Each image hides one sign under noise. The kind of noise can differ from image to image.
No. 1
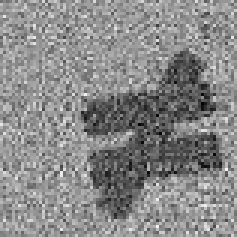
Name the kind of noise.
low rank plus noise
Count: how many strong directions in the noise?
three or four
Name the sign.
not-equal sign
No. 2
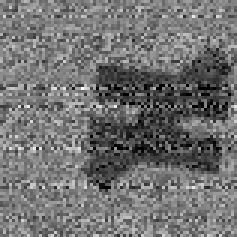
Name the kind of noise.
rows of uneven size
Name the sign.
not-equal sign
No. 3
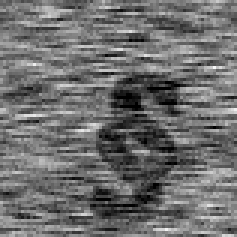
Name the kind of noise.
streaked along the rows
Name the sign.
section sign
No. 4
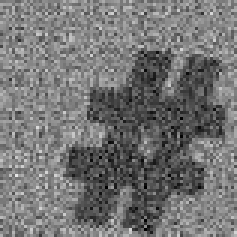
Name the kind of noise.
low rank plus noise
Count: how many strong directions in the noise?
two
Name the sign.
hash sign
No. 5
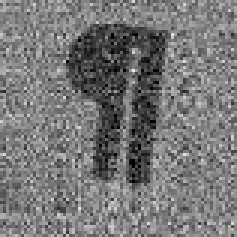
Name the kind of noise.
low rank plus noise
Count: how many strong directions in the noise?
three or four
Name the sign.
pilcrow
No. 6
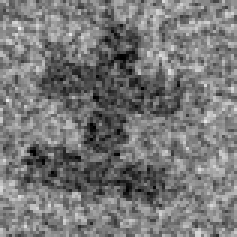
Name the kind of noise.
blotchy
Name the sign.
plus-minus sign
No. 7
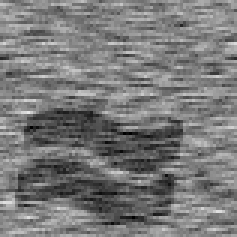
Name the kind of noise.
streaked along the rows
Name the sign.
approximately sign
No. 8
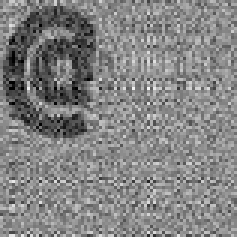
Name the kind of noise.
low rank plus noise
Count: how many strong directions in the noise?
one
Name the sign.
at sign
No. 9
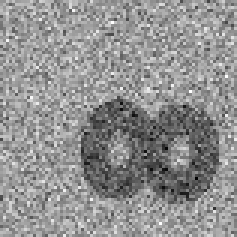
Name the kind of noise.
independent entries
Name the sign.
infinity sign
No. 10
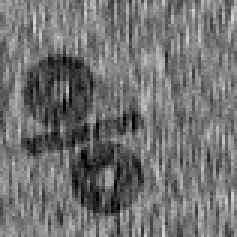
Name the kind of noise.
streaked along the columns
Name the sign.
percent sign
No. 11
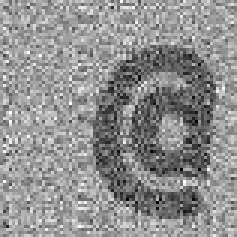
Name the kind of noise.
low rank plus noise
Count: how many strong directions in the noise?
two
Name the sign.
at sign
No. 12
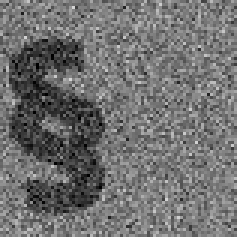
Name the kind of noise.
independent entries
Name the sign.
section sign
